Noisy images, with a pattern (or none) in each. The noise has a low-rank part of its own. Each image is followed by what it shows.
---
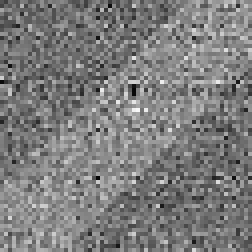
a diagonal band
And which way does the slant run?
bottom left to top right
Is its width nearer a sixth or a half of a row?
a half
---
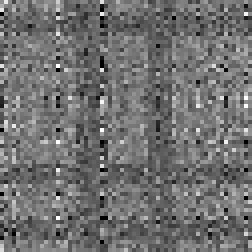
bands of rows crossing bands of columns
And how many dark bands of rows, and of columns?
3 and 2
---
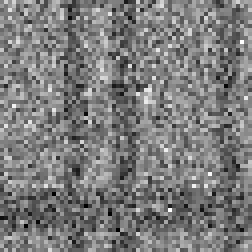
bands of rows crossing bands of columns
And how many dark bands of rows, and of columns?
1 and 3
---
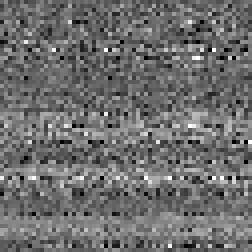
bands of rows
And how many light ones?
3
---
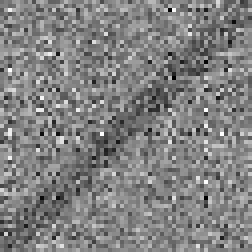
a diagonal band
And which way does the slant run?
bottom left to top right
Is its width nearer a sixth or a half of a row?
a sixth
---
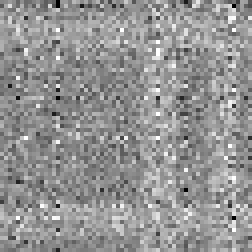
bands of rows crossing bands of columns
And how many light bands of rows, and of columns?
2 and 2
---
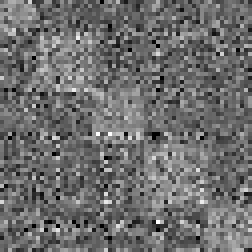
blocks along the diagonal
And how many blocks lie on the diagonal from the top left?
5
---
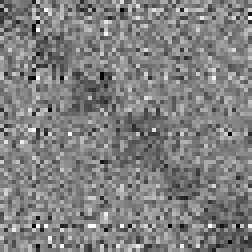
blocks along the diagonal
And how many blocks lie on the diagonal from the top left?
6
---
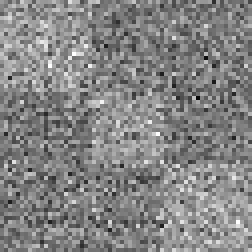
blocks along the diagonal
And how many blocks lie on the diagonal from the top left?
3
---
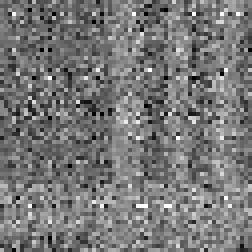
bands of rows crossing bands of columns
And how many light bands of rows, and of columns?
1 and 3
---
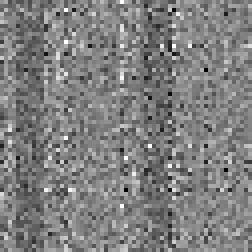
bands of columns
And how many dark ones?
2
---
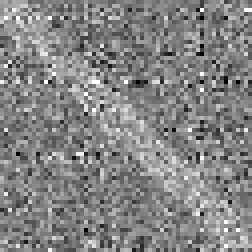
a diagonal band
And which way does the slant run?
top left to bottom right
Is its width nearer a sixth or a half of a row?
a sixth
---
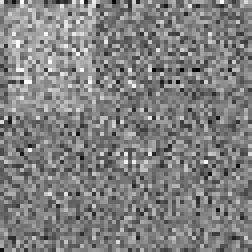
one block
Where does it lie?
top left
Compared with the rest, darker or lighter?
lighter
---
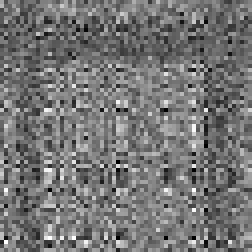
bands of rows crossing bands of columns
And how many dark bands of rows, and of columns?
1 and 2
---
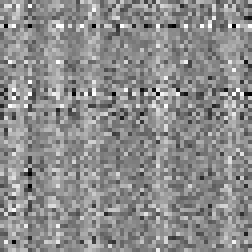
bands of columns
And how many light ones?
5
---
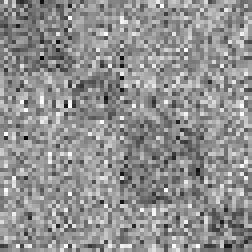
blocks along the diagonal
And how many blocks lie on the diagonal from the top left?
4
